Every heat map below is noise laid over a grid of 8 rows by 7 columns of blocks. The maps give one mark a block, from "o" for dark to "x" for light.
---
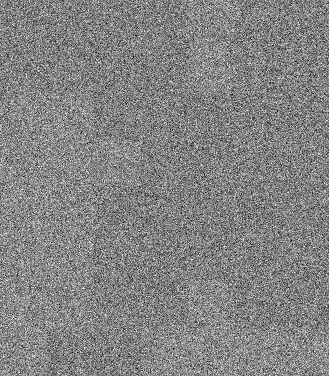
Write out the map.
o o o o x o o
o o o o x o o
x x o o o o o
x x x o o o o
x x o o o o o
x x o o o o o
x x o o x o o
x o o x x x x
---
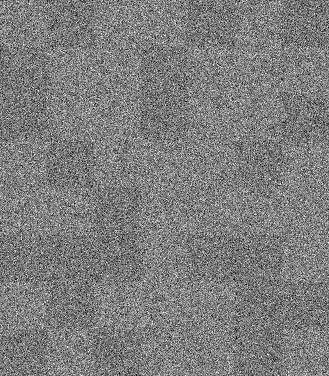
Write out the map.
x o x x o x o
o x x o x x x
o x x o x x o
x o x x x o x
x x o x x x x
o o o x o o x
x o x x x o o
o x o x x o x
